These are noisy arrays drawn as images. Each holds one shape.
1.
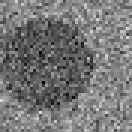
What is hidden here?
dark disc
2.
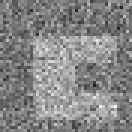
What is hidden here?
light square with a notch
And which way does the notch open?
right
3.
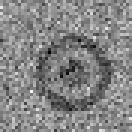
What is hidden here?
dark bullseye
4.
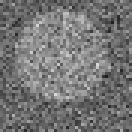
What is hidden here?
light disc
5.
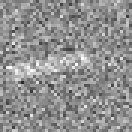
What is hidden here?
light bar
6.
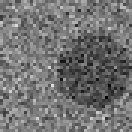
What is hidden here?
dark disc
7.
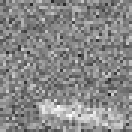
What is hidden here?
light bar
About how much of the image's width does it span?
two thirds
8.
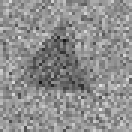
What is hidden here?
dark triangle
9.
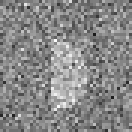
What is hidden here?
light half disc
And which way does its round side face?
right
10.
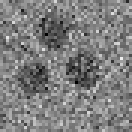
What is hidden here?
dark three dots
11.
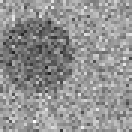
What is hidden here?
dark disc
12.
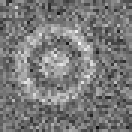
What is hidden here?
light bullseye
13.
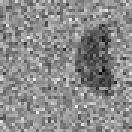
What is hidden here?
dark half disc
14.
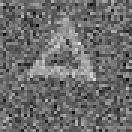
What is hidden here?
light triangle frame
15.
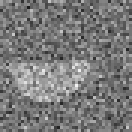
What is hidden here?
light half disc
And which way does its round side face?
down
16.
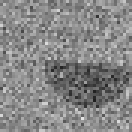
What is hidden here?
dark half disc
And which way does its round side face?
down
